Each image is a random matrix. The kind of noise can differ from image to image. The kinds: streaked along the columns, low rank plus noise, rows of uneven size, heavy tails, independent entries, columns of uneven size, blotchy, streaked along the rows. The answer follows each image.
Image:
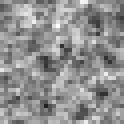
blotchy
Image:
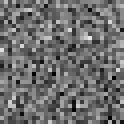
independent entries
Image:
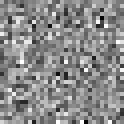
low rank plus noise
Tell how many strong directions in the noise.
five to eight
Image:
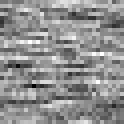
streaked along the rows
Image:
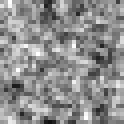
blotchy
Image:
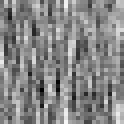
streaked along the columns
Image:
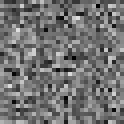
low rank plus noise
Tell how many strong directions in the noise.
five to eight
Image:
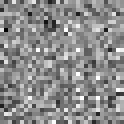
low rank plus noise
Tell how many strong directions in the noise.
two
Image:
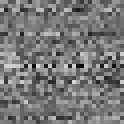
rows of uneven size
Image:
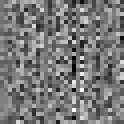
columns of uneven size
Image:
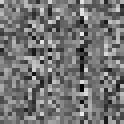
columns of uneven size
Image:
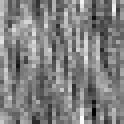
streaked along the columns
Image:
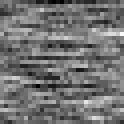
streaked along the rows
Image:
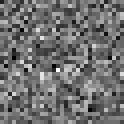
low rank plus noise
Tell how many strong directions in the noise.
five to eight
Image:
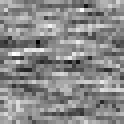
streaked along the rows
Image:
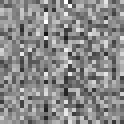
columns of uneven size
